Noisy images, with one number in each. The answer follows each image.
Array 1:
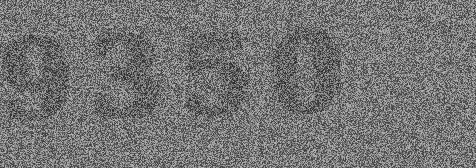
9350
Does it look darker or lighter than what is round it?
darker
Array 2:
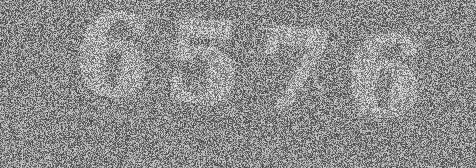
6576
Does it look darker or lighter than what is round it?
lighter
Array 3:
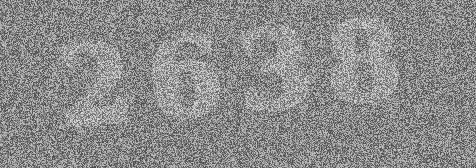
2638
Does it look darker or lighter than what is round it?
lighter
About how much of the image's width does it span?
two thirds
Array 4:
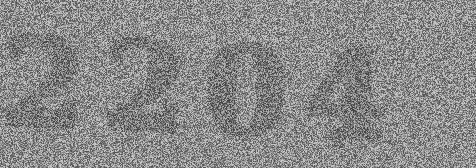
2204
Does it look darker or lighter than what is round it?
darker
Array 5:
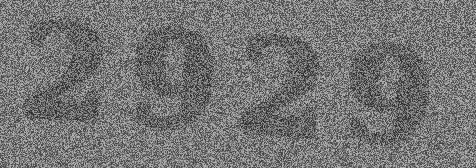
2929
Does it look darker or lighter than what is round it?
darker
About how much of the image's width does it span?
nearly all
